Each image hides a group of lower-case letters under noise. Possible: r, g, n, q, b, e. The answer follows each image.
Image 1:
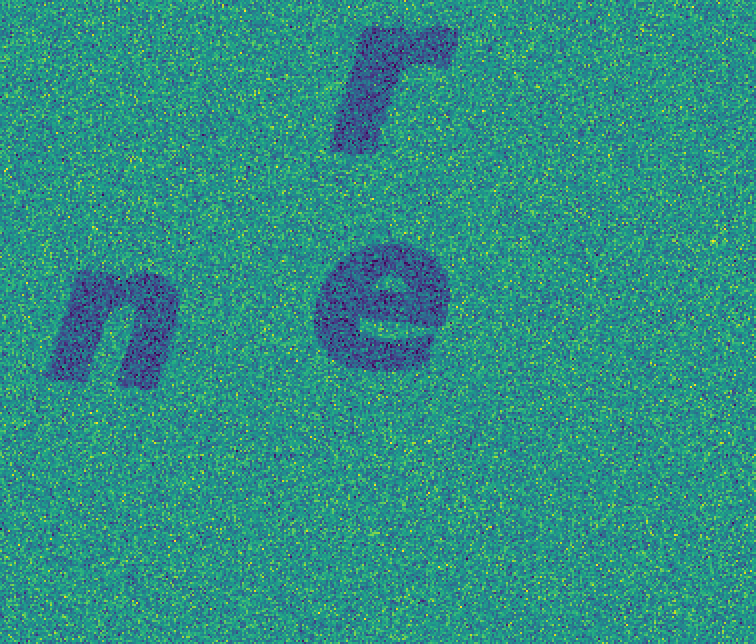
top middle: r; middle left: n; centre: e
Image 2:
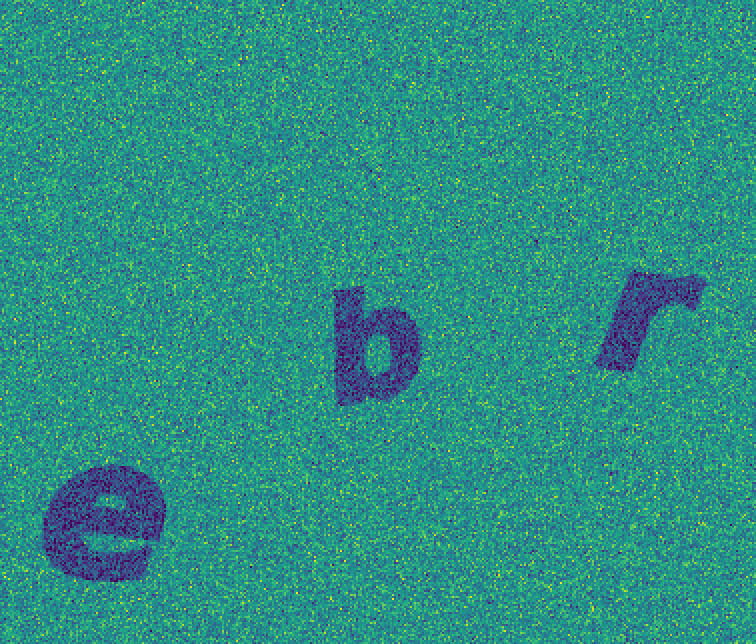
centre: b; middle right: r; bottom left: e
